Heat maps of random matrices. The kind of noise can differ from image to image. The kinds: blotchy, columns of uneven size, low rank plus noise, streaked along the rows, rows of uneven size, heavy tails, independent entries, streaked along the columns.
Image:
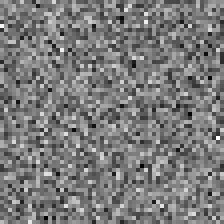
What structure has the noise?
independent entries
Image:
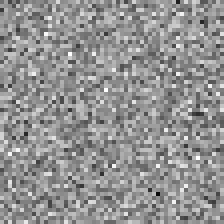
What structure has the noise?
independent entries
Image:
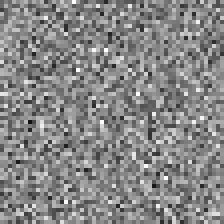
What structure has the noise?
independent entries
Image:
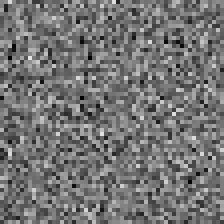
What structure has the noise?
independent entries
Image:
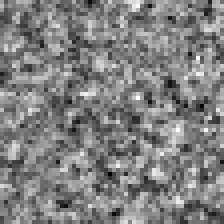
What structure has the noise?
blotchy
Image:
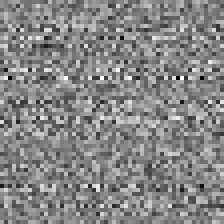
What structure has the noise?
rows of uneven size
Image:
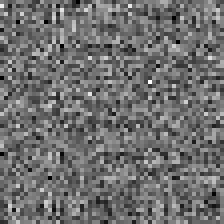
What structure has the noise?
low rank plus noise
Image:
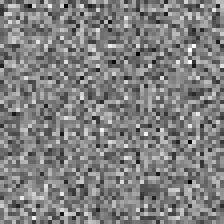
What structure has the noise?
low rank plus noise
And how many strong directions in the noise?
three or four
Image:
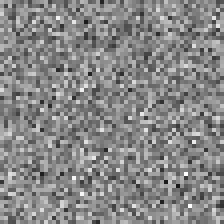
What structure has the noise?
independent entries
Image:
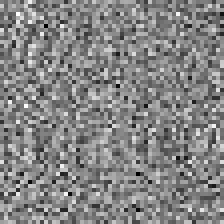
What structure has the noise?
low rank plus noise
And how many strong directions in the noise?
three or four
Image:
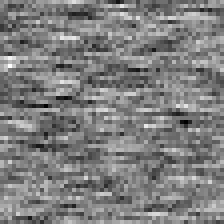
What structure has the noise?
streaked along the rows
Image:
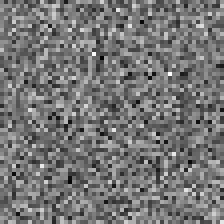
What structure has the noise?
independent entries
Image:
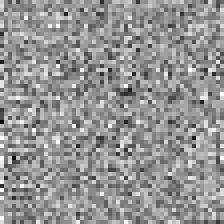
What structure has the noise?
low rank plus noise
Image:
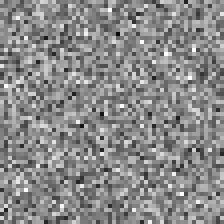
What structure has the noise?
independent entries
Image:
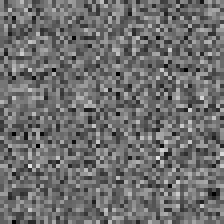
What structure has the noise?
low rank plus noise
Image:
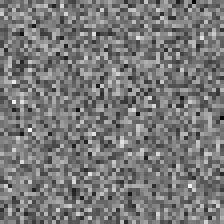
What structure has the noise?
independent entries
